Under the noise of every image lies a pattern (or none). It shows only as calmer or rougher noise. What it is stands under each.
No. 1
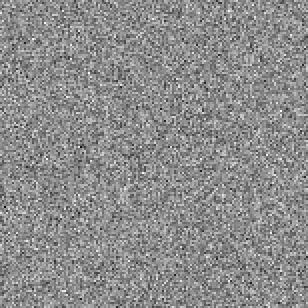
only noise
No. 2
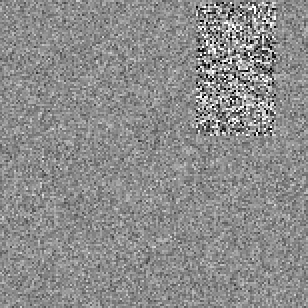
one block
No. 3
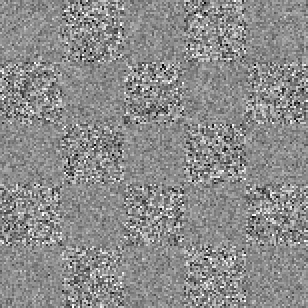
a checkerboard
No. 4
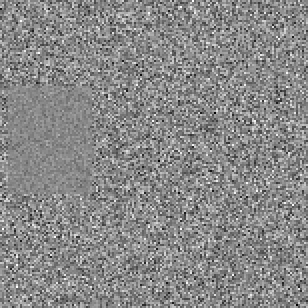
one block
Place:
middle left
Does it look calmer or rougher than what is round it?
calmer
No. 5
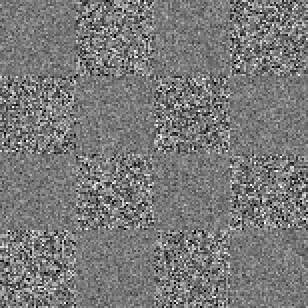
a checkerboard
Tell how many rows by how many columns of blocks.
4 by 4
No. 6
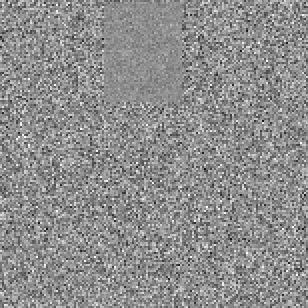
one block
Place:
top middle
